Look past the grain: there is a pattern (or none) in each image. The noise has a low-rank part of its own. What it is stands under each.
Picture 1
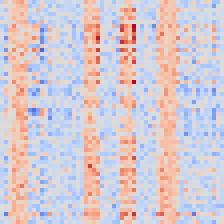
bands of columns
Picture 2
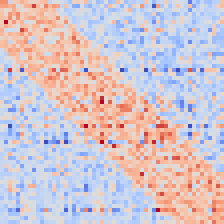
a diagonal band
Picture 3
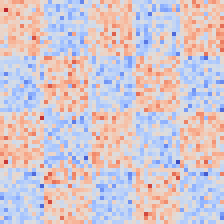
a checkerboard
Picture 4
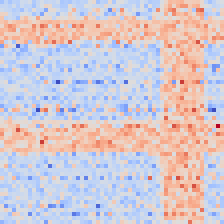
bands of rows crossing bands of columns
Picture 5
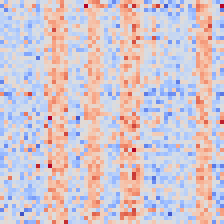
bands of columns
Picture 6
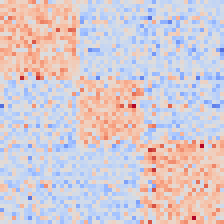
blocks along the diagonal
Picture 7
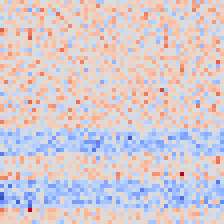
bands of rows
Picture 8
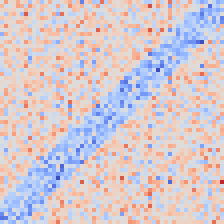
a diagonal band
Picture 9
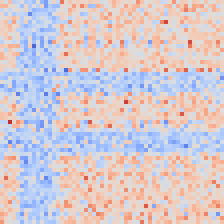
bands of rows crossing bands of columns
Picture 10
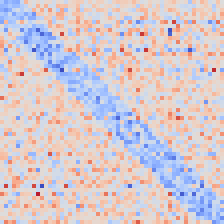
a diagonal band
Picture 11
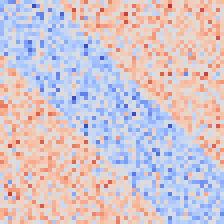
a diagonal band
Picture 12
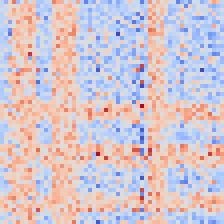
bands of rows crossing bands of columns
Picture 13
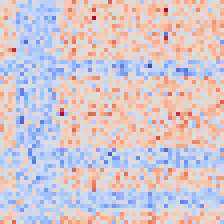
bands of rows crossing bands of columns
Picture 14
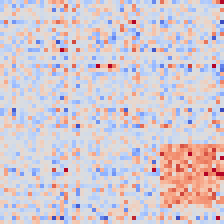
one block
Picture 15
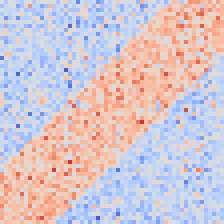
a diagonal band
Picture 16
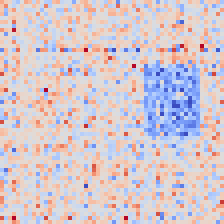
one block
